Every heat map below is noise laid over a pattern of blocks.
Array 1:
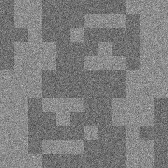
the same after a half turn
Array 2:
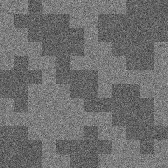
mirrored about the diagonal from the bottom left
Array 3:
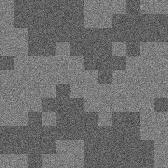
the same after a half turn
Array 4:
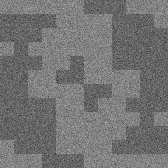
the same after a half turn
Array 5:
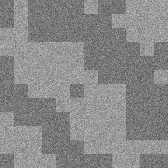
mirrored about the diagonal from the bottom left
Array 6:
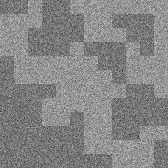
mirrored about the diagonal from the bottom left
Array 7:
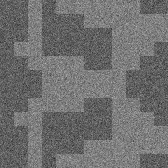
top and bottom mirror each other
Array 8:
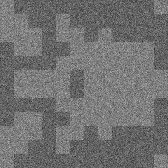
top and bottom mirror each other
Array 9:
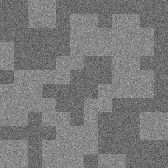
mirrored about the diagonal from the bottom left
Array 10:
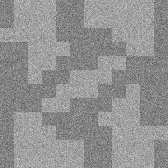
the same after a half turn
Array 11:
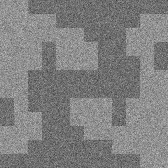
the same after a half turn
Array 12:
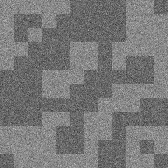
mirrored about the diagonal from the top left
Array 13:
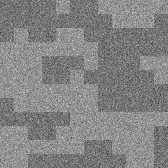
no symmetry
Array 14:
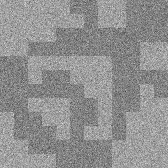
mirrored about the diagonal from the bottom left
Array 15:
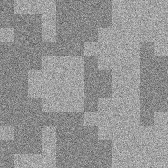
top and bottom mirror each other
